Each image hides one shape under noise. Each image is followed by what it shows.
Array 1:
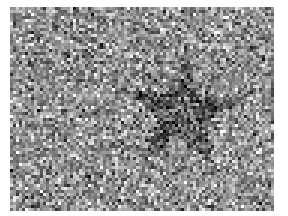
star
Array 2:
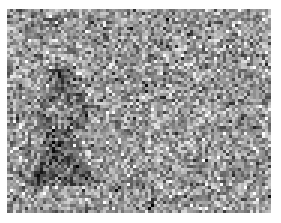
chess bishop
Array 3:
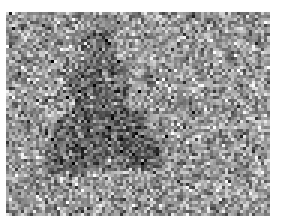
chess pawn
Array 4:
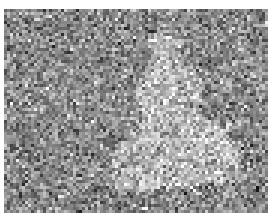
chess pawn
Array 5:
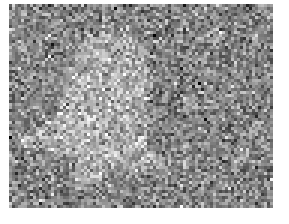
bell
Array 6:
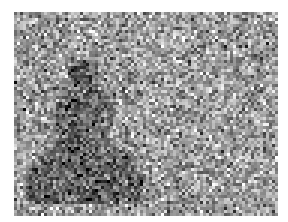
chess pawn
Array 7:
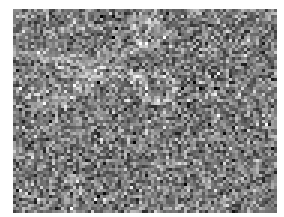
pair of scissors
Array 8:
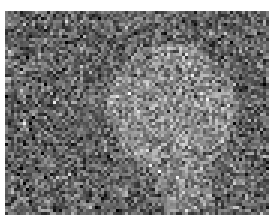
light bulb
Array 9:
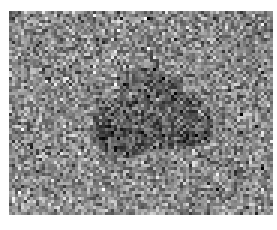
cloud
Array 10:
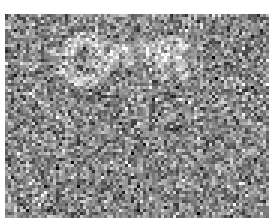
key
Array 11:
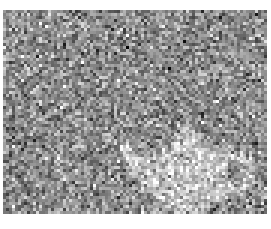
teapot
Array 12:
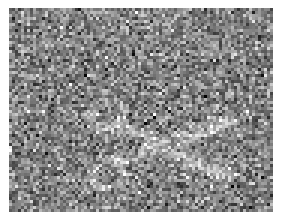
pair of scissors
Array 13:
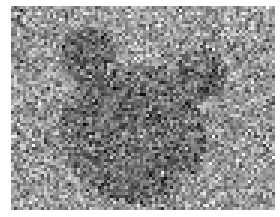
bear's head
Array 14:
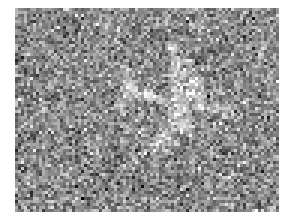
airplane
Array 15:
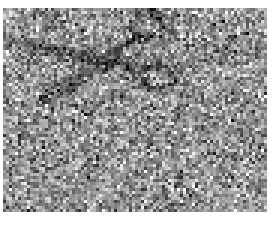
pair of scissors
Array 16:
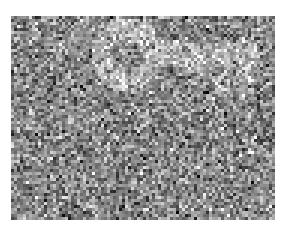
key
